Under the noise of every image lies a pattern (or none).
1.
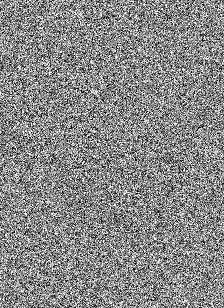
only noise
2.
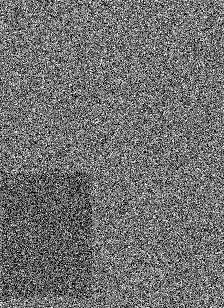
one block
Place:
bottom left
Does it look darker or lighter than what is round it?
darker
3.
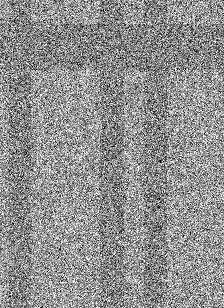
bands of rows crossing bands of columns
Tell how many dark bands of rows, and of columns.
1 and 3
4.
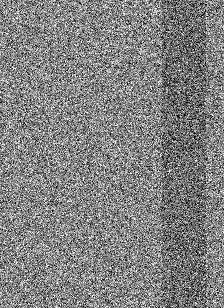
one band of columns
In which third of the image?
right
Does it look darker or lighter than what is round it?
darker
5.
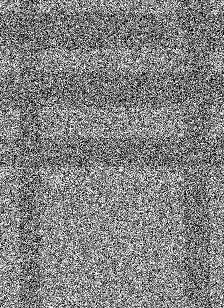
bands of rows crossing bands of columns
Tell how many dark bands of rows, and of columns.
3 and 2
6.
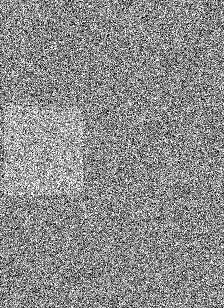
one block
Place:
middle left
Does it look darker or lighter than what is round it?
lighter
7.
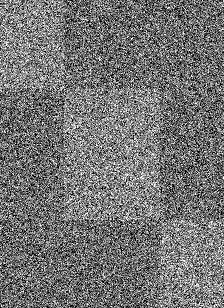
blocks along the diagonal
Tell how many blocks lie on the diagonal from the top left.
3
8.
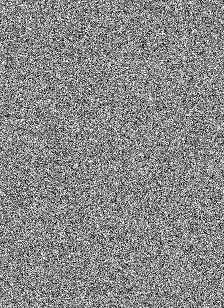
only noise
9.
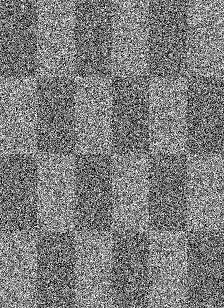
a checkerboard
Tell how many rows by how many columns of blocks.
4 by 6
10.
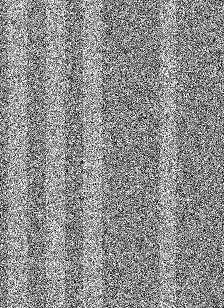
bands of columns
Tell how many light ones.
4
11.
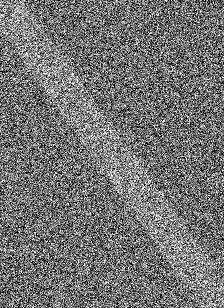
a diagonal band
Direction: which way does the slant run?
top left to bottom right
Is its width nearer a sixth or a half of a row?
a sixth
